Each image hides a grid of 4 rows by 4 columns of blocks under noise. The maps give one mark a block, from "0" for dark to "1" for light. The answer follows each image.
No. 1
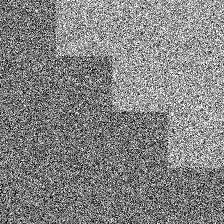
0 1 1 1
0 0 1 1
0 0 0 1
0 0 0 0
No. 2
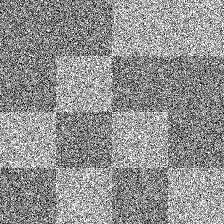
0 0 1 1
0 1 0 0
1 0 1 0
0 1 0 1
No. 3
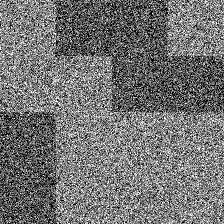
1 0 0 1
1 1 0 0
0 1 1 1
0 1 1 1
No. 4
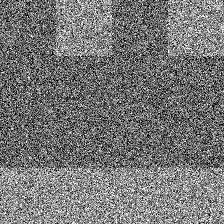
0 1 0 1
0 0 0 0
0 0 0 0
1 1 1 1
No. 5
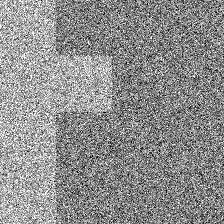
1 0 0 0
1 1 0 0
1 0 0 0
1 0 0 0
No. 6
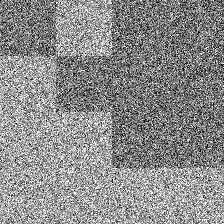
0 1 0 0
1 0 0 0
1 1 0 0
1 1 1 1
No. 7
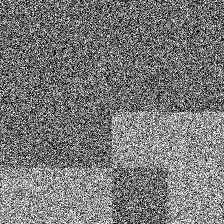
0 0 0 0
0 0 0 0
0 0 1 1
1 1 0 1
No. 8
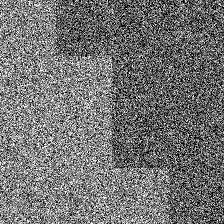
1 0 0 0
1 1 0 0
1 1 0 0
1 1 1 0
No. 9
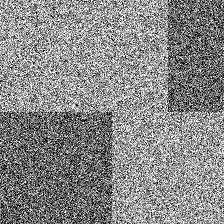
1 1 1 0
1 1 1 0
0 0 1 1
0 0 1 1
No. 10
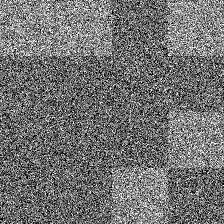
1 1 0 1
0 0 0 0
0 0 0 1
0 0 1 0
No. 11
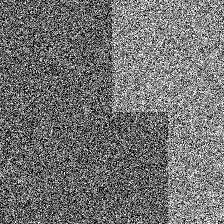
0 0 1 1
0 0 1 1
0 0 0 1
0 0 0 1
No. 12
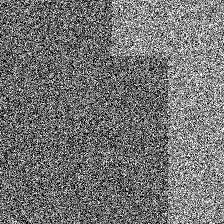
0 0 1 1
0 0 0 1
0 0 0 1
0 0 0 1
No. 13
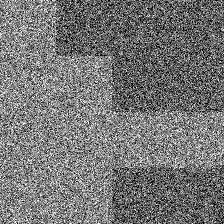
1 0 0 0
1 1 0 0
1 1 1 1
1 1 0 0
